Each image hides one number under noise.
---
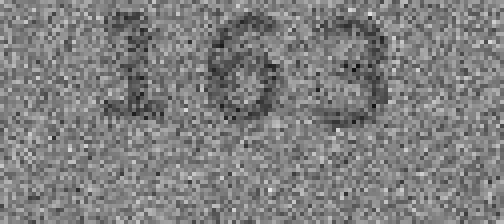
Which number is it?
163
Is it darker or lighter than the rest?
darker
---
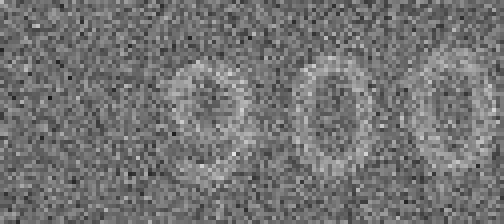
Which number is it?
900
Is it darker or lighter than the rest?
lighter
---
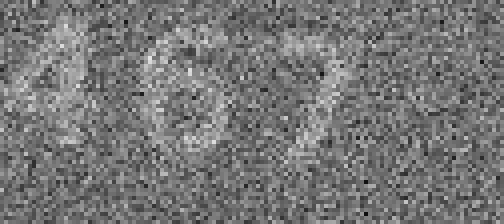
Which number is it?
467
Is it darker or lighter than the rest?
lighter
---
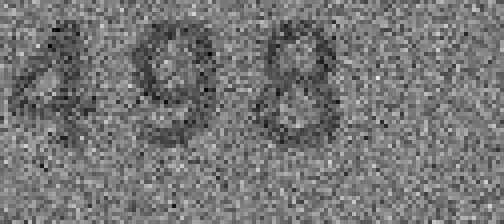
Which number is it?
498
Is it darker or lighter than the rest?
darker
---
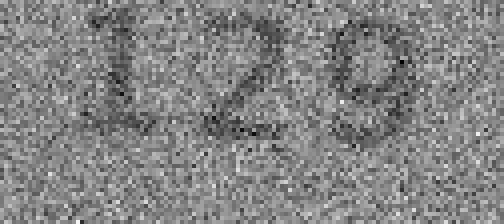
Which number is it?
129
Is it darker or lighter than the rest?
darker
